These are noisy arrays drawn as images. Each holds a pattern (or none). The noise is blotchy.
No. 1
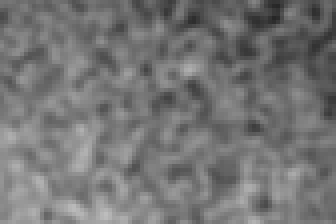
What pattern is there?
a smooth slope
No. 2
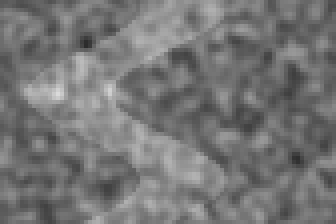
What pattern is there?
a wavy band
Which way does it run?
top to bottom
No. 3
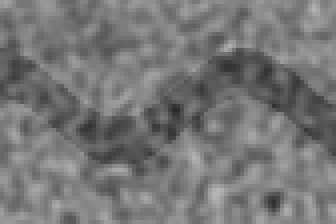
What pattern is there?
a wavy band
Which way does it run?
left to right
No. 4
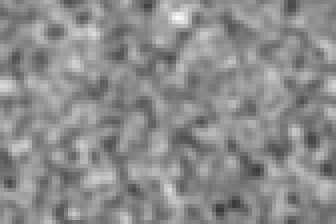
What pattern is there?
only noise
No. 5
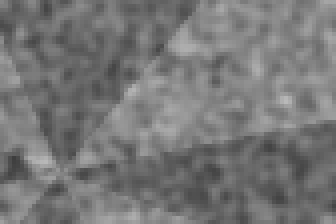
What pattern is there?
spokes from one point
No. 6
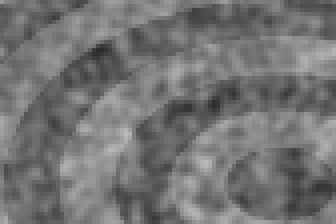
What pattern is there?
rings round one point
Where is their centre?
bottom right
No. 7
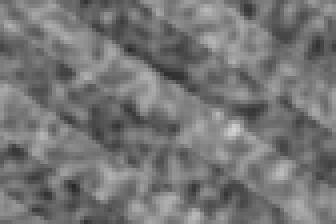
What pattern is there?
diagonal stripes
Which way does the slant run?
top left to bottom right
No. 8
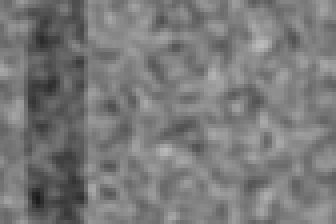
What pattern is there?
one vertical stripe
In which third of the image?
left
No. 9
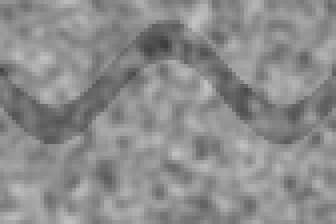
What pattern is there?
a wavy band
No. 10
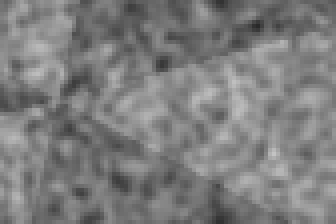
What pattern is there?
spokes from one point
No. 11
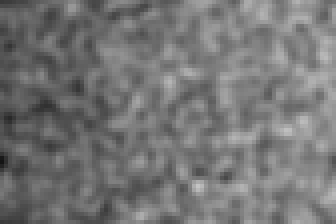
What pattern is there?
a smooth slope
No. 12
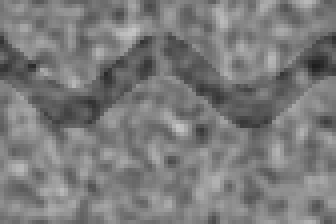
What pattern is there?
a wavy band
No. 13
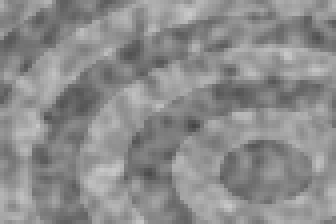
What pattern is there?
rings round one point
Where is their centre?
bottom right
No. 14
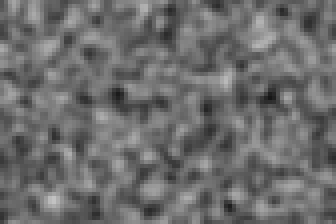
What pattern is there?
only noise
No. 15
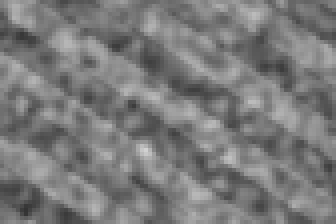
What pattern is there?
diagonal stripes
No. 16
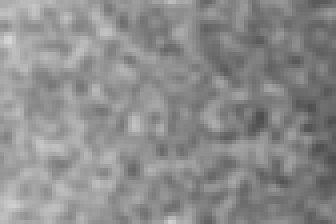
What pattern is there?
a smooth slope
